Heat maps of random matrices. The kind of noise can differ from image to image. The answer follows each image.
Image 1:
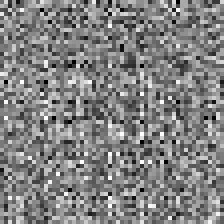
low rank plus noise
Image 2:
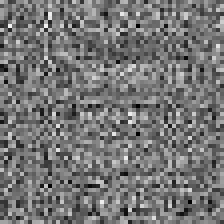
low rank plus noise
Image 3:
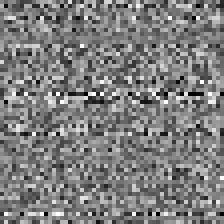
rows of uneven size
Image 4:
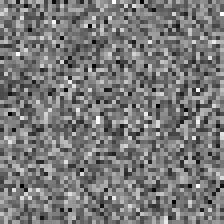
independent entries
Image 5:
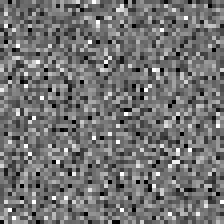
heavy tails
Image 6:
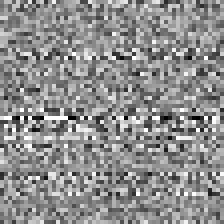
rows of uneven size
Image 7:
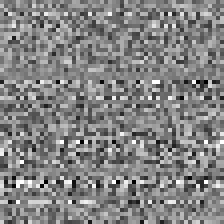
rows of uneven size
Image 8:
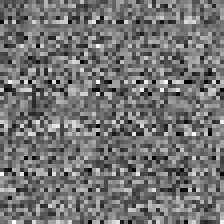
rows of uneven size
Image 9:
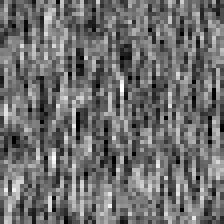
streaked along the columns
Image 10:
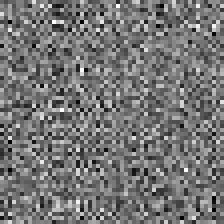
low rank plus noise
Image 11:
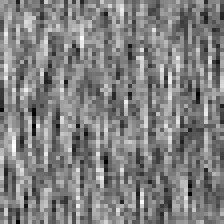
streaked along the columns
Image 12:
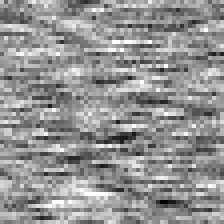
streaked along the rows
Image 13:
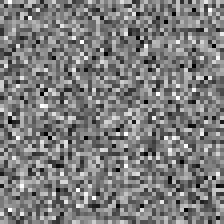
independent entries
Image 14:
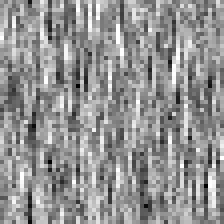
streaked along the columns
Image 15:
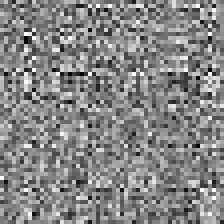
low rank plus noise
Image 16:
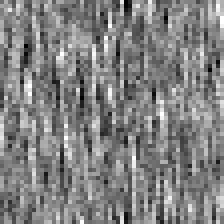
streaked along the columns
